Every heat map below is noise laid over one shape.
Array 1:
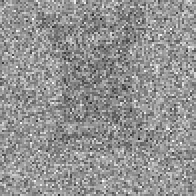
chess rook
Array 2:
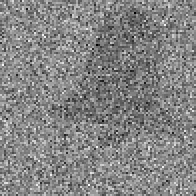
bell
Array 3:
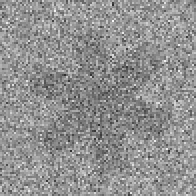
asterisk
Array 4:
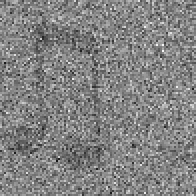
pair of musical notes
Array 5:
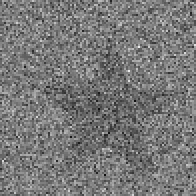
star
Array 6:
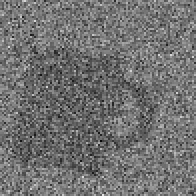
cup
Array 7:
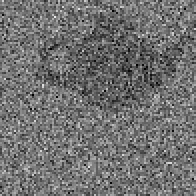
teapot
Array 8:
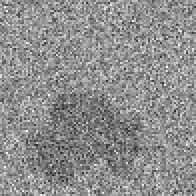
car
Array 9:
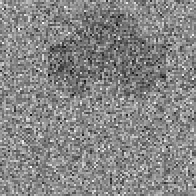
car
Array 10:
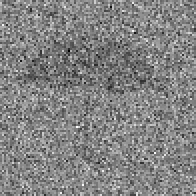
umbrella
